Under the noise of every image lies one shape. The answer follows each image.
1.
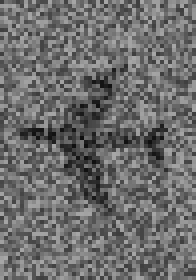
airplane
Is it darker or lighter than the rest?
darker
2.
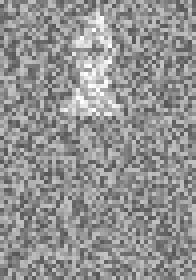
chess bishop
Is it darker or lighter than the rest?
lighter
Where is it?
top middle
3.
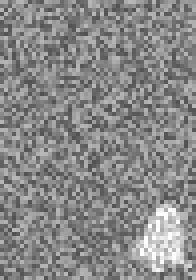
bell
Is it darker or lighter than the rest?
lighter
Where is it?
bottom right
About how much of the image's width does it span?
a third
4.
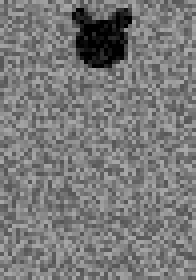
bear's head
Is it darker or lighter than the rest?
darker
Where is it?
top middle
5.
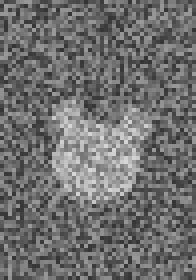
bear's head
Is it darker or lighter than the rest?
lighter
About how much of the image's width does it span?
half
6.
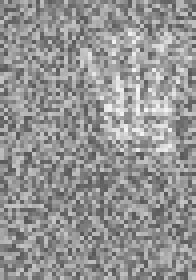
chess queen
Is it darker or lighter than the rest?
lighter
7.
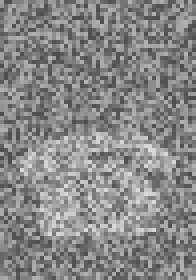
telephone
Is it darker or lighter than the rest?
lighter
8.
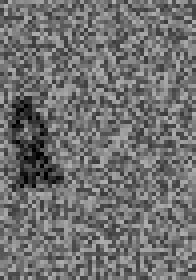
chess bishop
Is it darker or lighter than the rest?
darker
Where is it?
middle left
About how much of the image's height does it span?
a third
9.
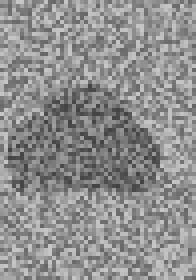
cloud
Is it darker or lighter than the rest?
darker
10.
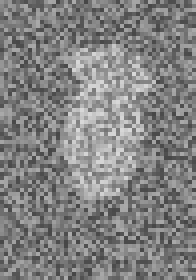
footprint
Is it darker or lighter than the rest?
lighter
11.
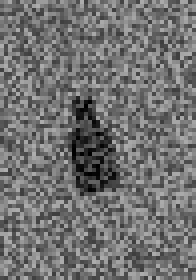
bottle
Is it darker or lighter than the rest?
darker
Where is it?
centre
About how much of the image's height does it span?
a third
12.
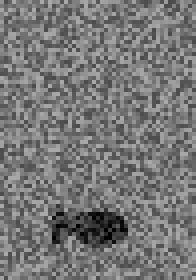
fish
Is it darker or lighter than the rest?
darker
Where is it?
bottom middle
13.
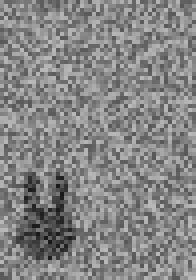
rabbit's head
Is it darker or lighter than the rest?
darker
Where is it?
bottom left
